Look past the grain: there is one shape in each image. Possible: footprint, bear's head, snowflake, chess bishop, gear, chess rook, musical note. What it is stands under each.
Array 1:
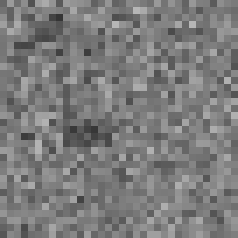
musical note
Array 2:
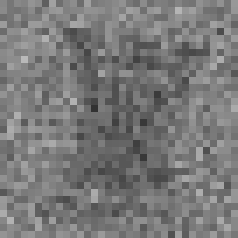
chess rook
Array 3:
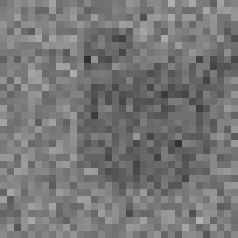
bear's head
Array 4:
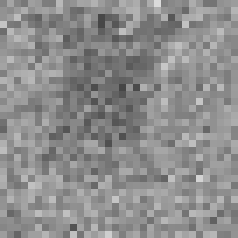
chess rook
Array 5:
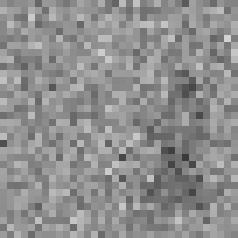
chess bishop
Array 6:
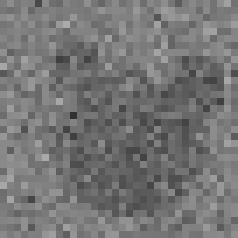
bear's head
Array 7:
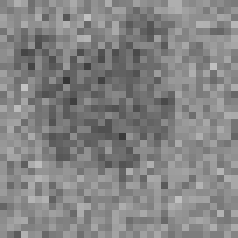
bear's head
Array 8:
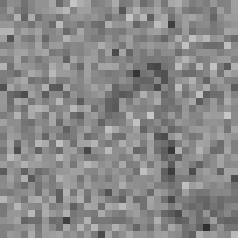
musical note
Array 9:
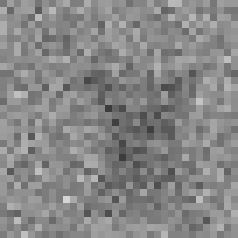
chess rook
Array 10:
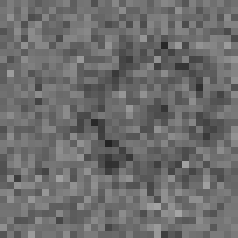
gear
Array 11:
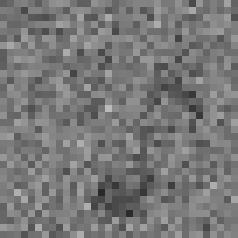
musical note
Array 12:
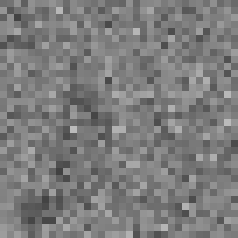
musical note
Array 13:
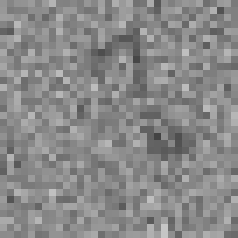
musical note
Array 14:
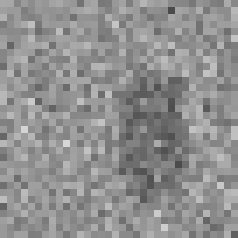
footprint
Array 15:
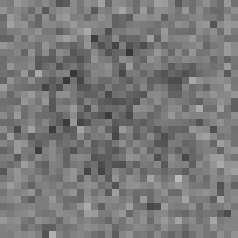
snowflake
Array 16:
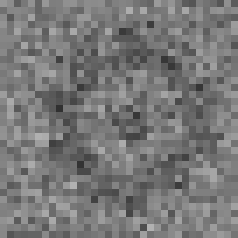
gear
